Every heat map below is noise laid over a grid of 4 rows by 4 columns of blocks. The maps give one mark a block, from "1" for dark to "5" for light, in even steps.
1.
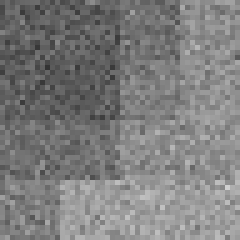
1 1 2 4
1 1 3 4
2 2 4 4
3 5 5 5
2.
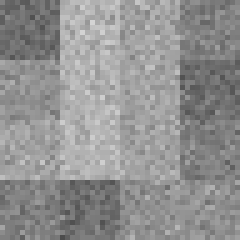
1 5 4 2
3 5 4 1
4 5 4 2
2 1 3 3
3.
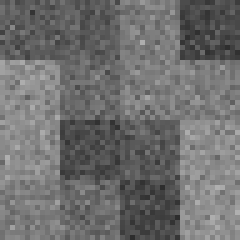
2 2 4 1
5 3 4 4
5 1 2 5
4 3 1 5
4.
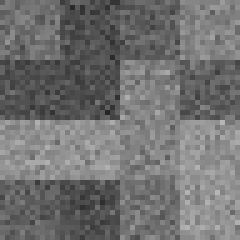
3 1 2 4
1 1 4 2
5 5 4 5
2 1 3 5
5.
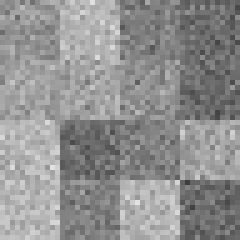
3 5 2 1
4 4 3 1
5 1 2 4
5 2 5 1
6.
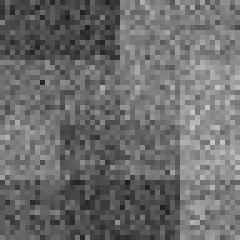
1 1 4 4
3 3 4 5
4 2 3 5
2 1 1 4
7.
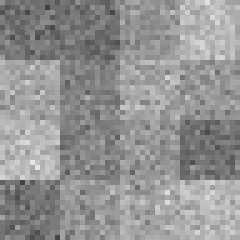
1 1 3 5
4 2 4 3
5 2 3 1
1 3 4 5
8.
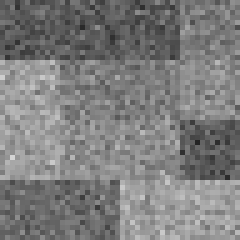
1 1 1 3
5 3 3 4
5 4 4 1
2 2 5 5
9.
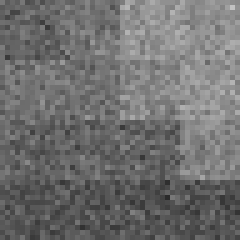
2 3 5 5
3 3 4 5
2 2 2 4
1 1 1 1
